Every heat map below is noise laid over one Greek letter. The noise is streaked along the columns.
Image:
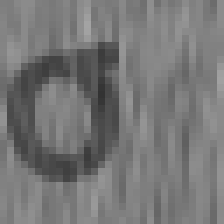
dark sigma
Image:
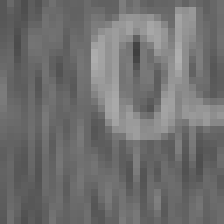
light alpha
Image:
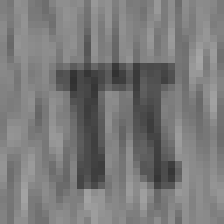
dark pi
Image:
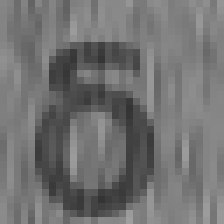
dark delta
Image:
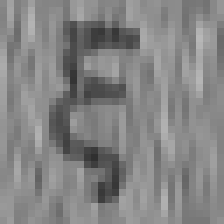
dark xi
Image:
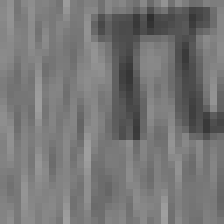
dark pi
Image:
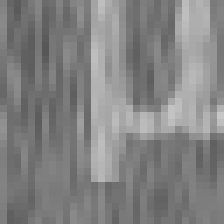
light mu
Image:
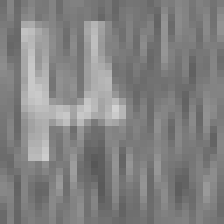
light mu
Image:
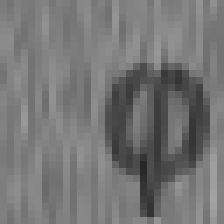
dark phi
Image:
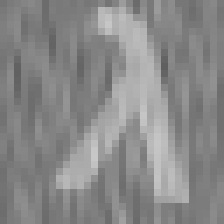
light lambda
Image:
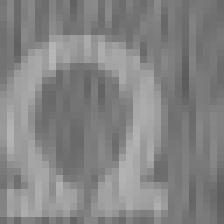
light omega
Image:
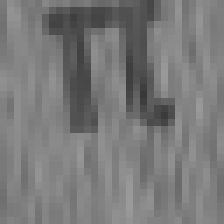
dark pi
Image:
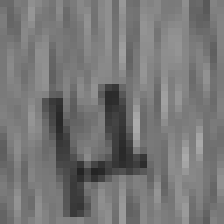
dark mu
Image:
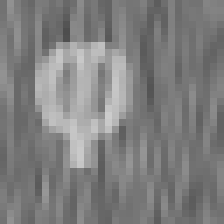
light phi
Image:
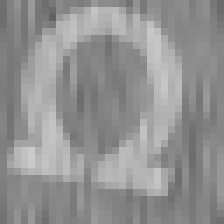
light omega
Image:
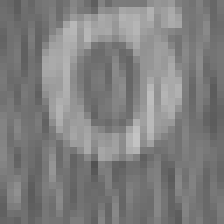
light sigma
